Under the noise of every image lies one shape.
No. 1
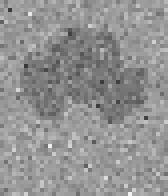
car
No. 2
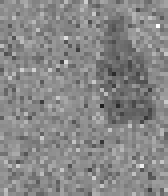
bottle
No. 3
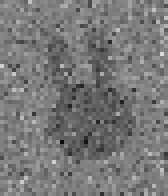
rabbit's head
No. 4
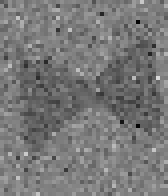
bow tie
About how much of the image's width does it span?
nearly all
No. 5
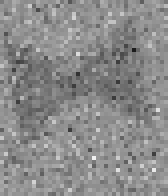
bow tie
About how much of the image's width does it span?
nearly all
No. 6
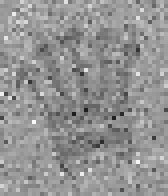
chess queen
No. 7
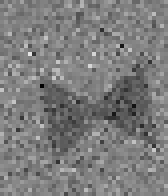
bow tie
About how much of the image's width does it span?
two thirds
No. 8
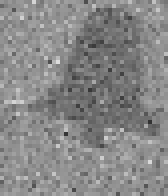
bell
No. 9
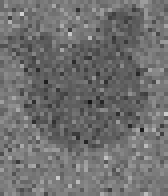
bear's head
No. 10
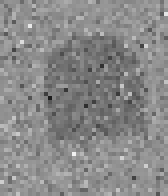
ghost
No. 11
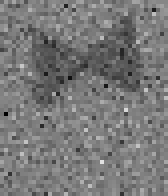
bow tie
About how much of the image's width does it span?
two thirds
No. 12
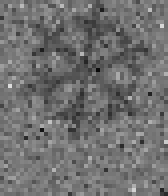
snowflake
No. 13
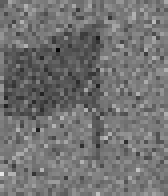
flag
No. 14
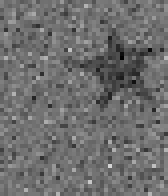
star
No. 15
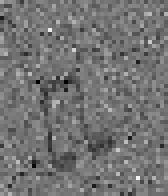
pair of musical notes
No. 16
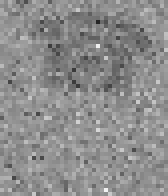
telephone
